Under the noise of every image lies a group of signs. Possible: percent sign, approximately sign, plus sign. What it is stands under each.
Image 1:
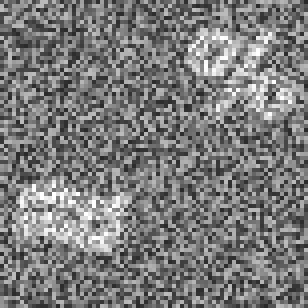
top right: percent sign; bottom left: approximately sign
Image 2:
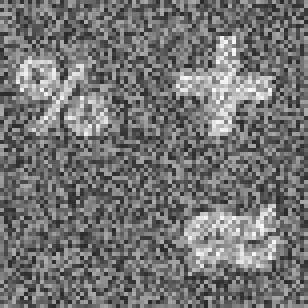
top left: percent sign; top right: plus sign; bottom right: approximately sign
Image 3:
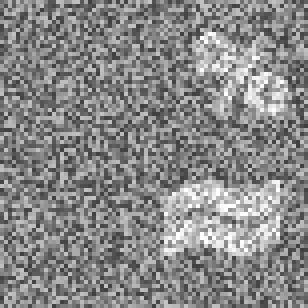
top right: percent sign; bottom right: approximately sign
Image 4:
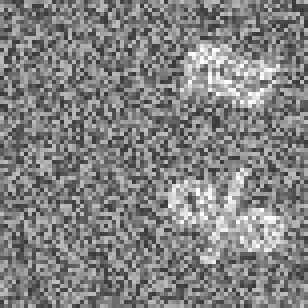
top right: approximately sign; bottom right: percent sign
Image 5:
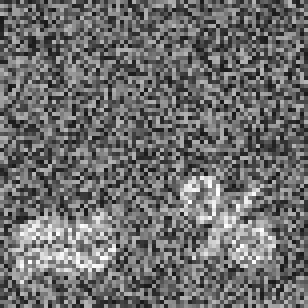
bottom left: approximately sign; bottom right: percent sign
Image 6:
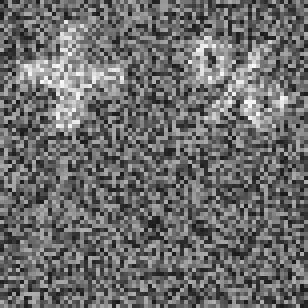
top left: plus sign; top right: percent sign
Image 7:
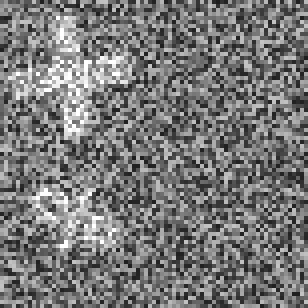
top left: plus sign; bottom left: percent sign
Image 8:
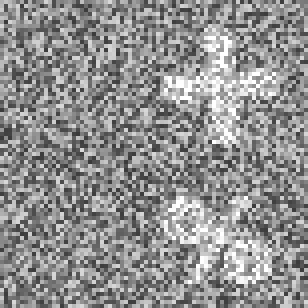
top right: plus sign; bottom right: percent sign
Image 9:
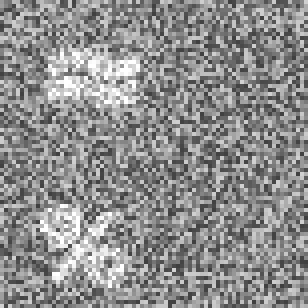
top left: approximately sign; bottom left: percent sign
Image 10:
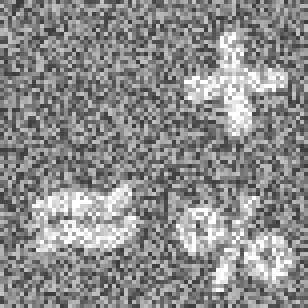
top right: plus sign; bottom left: approximately sign; bottom right: percent sign
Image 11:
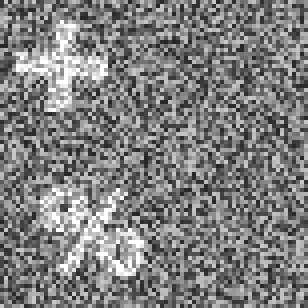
top left: plus sign; bottom left: percent sign
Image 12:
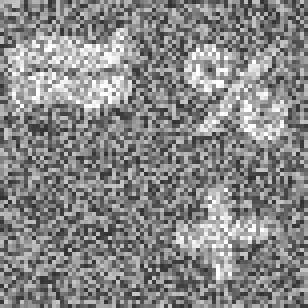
top left: approximately sign; top right: percent sign; bottom right: plus sign
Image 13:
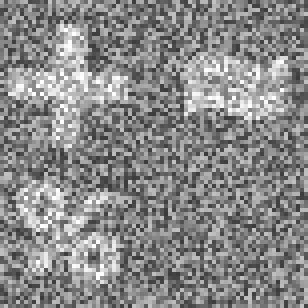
top left: plus sign; top right: approximately sign; bottom left: percent sign
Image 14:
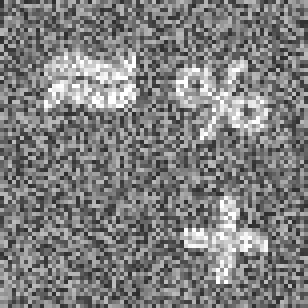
top left: approximately sign; top right: percent sign; bottom right: plus sign
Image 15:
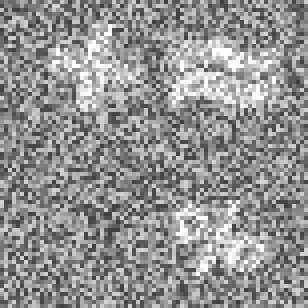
top left: plus sign; top right: approximately sign; bottom right: percent sign
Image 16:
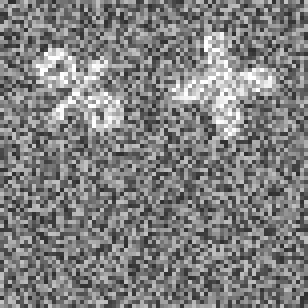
top left: percent sign; top right: plus sign
